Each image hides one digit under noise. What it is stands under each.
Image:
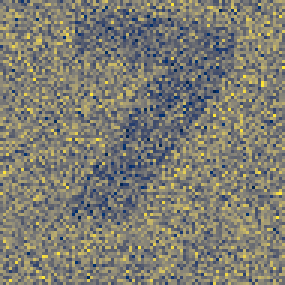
dark 7
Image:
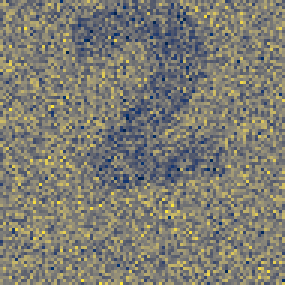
dark 2
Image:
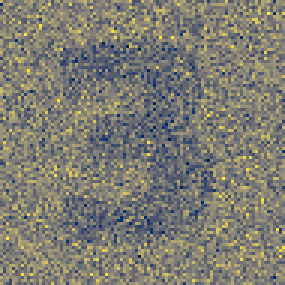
dark 3
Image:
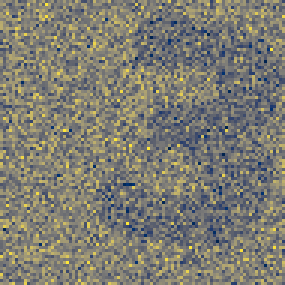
dark 3
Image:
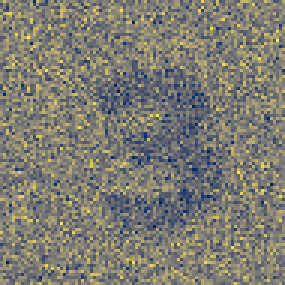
dark 3
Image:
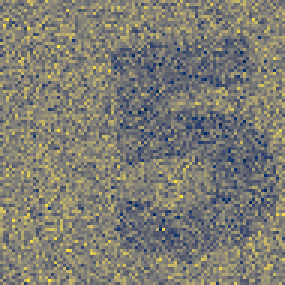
dark 5
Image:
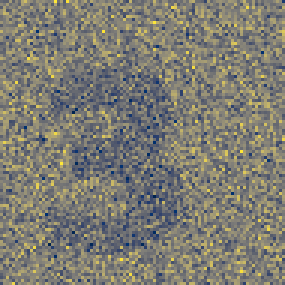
dark 3
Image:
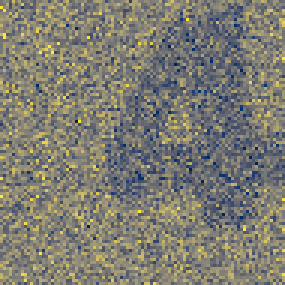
dark 4
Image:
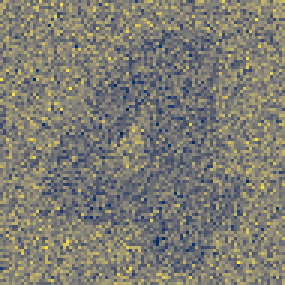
dark 4
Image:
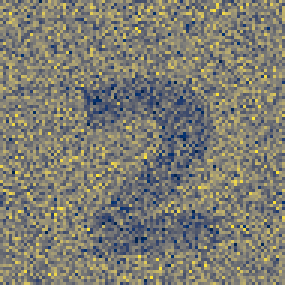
dark 2
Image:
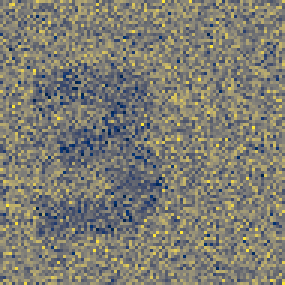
dark 3
